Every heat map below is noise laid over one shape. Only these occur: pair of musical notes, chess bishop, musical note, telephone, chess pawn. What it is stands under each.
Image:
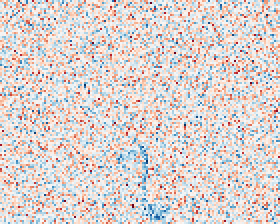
musical note
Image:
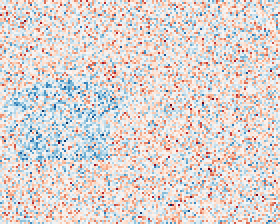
telephone
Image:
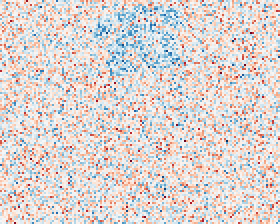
telephone
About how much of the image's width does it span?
a third
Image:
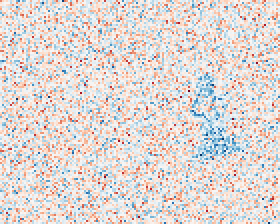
chess bishop
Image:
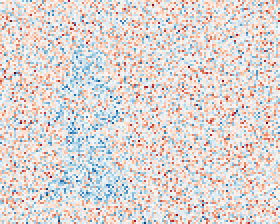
chess bishop
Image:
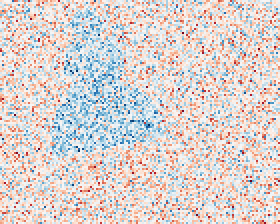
chess pawn
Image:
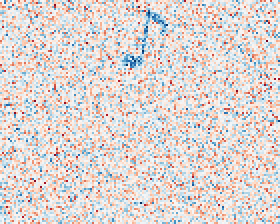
musical note
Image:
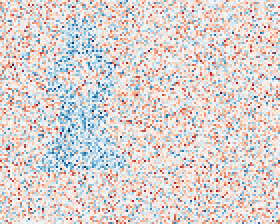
chess bishop
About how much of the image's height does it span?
two thirds
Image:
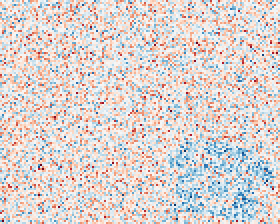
telephone
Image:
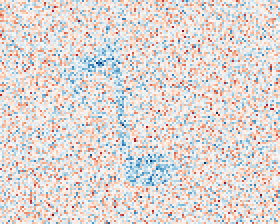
musical note
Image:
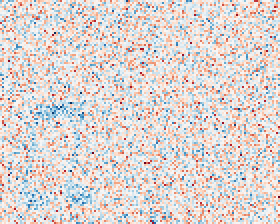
pair of musical notes
